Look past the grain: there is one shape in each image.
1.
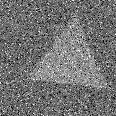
triangle
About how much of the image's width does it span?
two thirds
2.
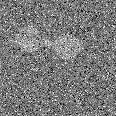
dumbbell
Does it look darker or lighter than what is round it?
lighter
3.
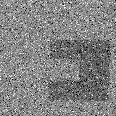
square with a notch
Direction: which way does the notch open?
left
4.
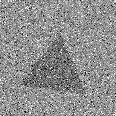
triangle
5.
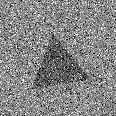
triangle
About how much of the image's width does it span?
half
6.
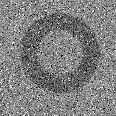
ring
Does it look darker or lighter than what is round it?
darker
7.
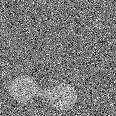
dumbbell
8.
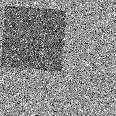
square
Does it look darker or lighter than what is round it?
darker
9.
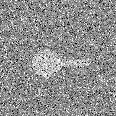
lollipop
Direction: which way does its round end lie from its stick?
left
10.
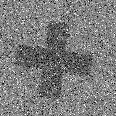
cross
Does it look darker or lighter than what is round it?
darker
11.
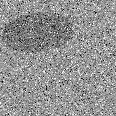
ellipse
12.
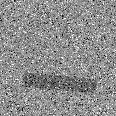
bar
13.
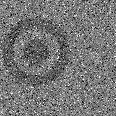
bullseye
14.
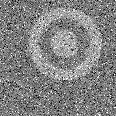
bullseye
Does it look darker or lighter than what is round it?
lighter
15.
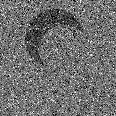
crescent
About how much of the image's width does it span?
half
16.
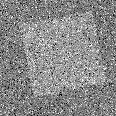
square
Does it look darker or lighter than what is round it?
lighter
